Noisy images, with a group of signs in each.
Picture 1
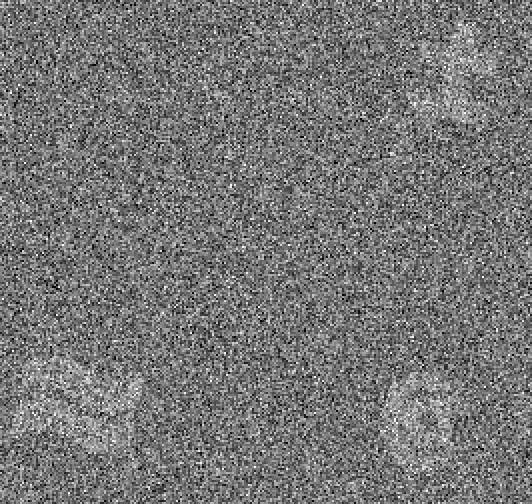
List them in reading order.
top right: plus-minus sign; bottom left: approximately sign; bottom right: at sign
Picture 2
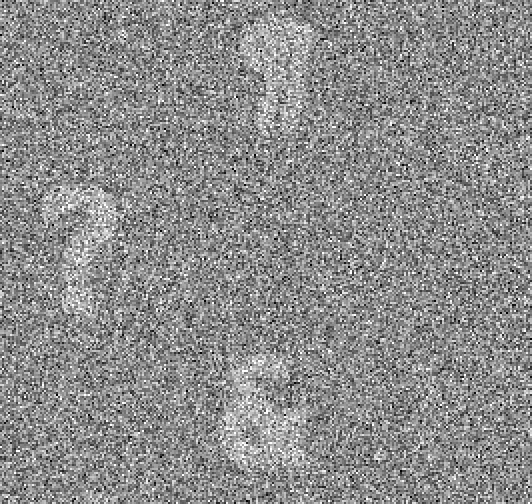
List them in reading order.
top middle: pilcrow; middle left: question mark; bottom middle: ampersand
